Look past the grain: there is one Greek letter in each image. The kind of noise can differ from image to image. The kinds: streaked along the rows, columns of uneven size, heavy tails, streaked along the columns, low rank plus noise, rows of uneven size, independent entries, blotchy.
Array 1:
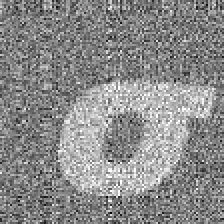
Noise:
low rank plus noise
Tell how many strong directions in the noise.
three or four
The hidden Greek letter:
sigma
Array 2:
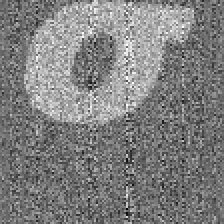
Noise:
columns of uneven size
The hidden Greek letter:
sigma
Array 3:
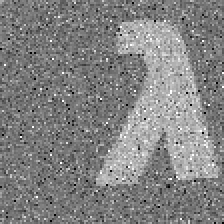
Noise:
heavy tails
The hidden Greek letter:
lambda
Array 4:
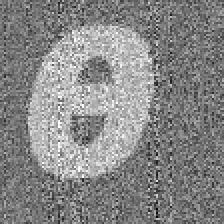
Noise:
columns of uneven size
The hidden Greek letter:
theta
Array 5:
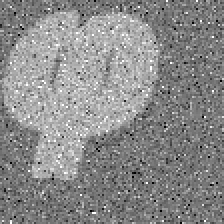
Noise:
heavy tails
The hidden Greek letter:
phi
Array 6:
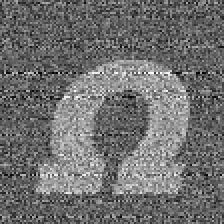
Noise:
rows of uneven size
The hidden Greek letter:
omega
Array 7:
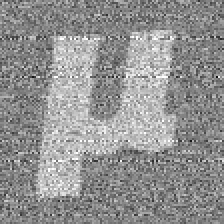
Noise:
rows of uneven size
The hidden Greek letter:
mu
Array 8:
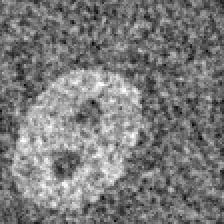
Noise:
blotchy
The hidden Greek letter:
theta
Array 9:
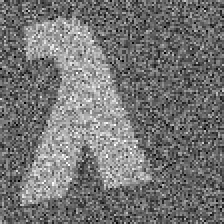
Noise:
independent entries
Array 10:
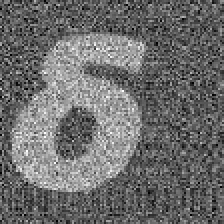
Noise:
low rank plus noise
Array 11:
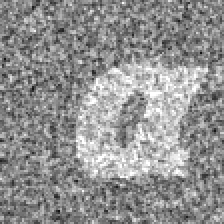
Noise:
blotchy
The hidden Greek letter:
alpha
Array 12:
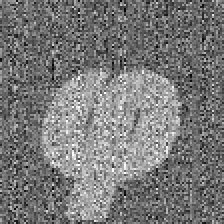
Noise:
columns of uneven size
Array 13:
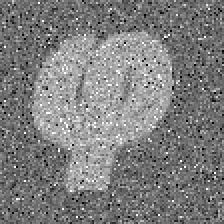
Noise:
heavy tails
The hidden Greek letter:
phi
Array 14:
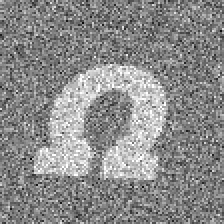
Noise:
independent entries
